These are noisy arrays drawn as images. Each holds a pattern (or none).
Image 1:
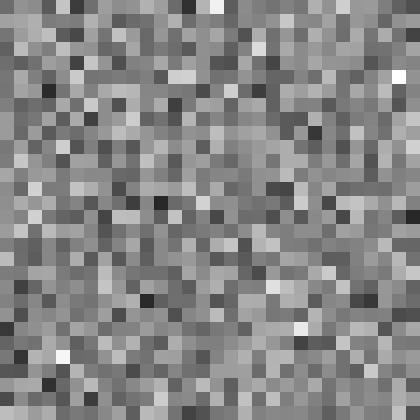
only noise
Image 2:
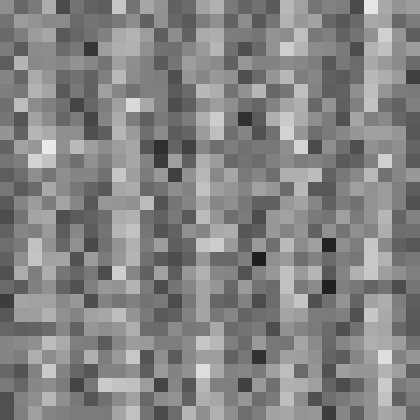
vertical stripes
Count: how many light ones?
5
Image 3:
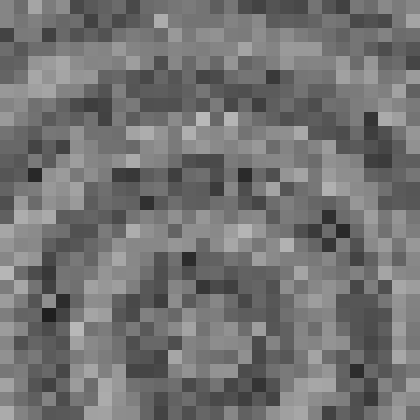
rings round one point
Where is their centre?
bottom middle
